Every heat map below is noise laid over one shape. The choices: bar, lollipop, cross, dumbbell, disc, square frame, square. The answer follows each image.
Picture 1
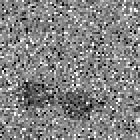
dumbbell
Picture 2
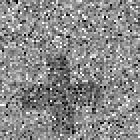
cross
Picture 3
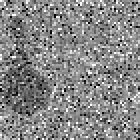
lollipop
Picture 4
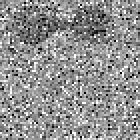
dumbbell
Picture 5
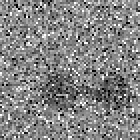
dumbbell
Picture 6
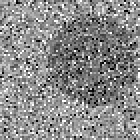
disc
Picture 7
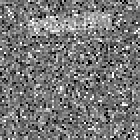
bar
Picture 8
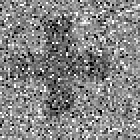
cross
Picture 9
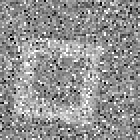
square frame
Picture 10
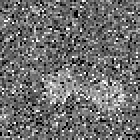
dumbbell
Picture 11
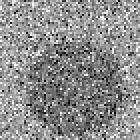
disc
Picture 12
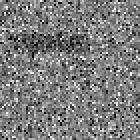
bar
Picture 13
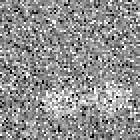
dumbbell
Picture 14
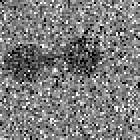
dumbbell
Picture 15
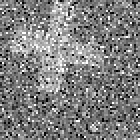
cross
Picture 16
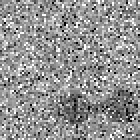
dumbbell
